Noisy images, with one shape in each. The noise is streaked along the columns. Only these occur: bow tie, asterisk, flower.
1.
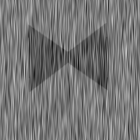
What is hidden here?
dark bow tie
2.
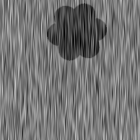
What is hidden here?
dark flower, top middle
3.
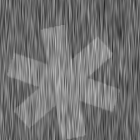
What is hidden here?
light asterisk
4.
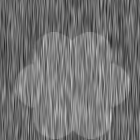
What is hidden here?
light flower
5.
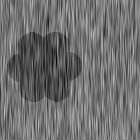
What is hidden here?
dark flower
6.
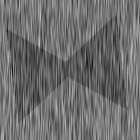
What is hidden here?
dark bow tie
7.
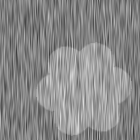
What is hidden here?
light flower
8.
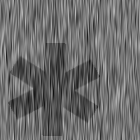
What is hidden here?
dark asterisk
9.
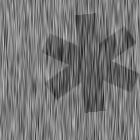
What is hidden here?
dark asterisk
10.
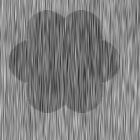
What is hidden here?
dark flower
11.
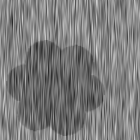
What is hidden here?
dark flower
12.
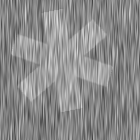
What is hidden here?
light asterisk
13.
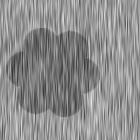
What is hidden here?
dark flower
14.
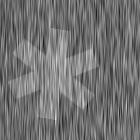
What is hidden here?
light asterisk
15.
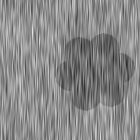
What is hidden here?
dark flower
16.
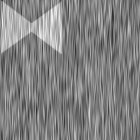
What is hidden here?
light bow tie, top left
